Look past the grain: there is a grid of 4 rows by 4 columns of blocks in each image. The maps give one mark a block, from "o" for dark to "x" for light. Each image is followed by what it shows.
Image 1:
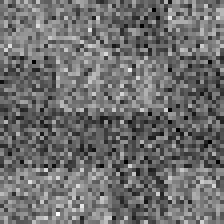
x x o x
o x x o
o o o o
x x o x
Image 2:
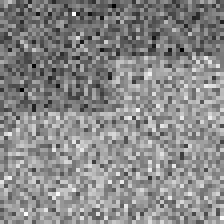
o o o o
o o x x
x x x x
x x x x
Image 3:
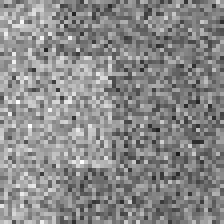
x o o o
x x o o
x x o o
x o o o
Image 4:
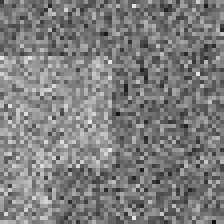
o o o o
x x o o
x x o o
x o o o
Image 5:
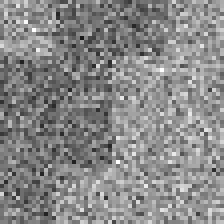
x o o x
o o x x
o o x x
o x x x
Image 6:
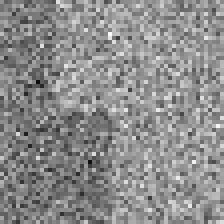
o x x x
o x x x
o o x x
o o x x
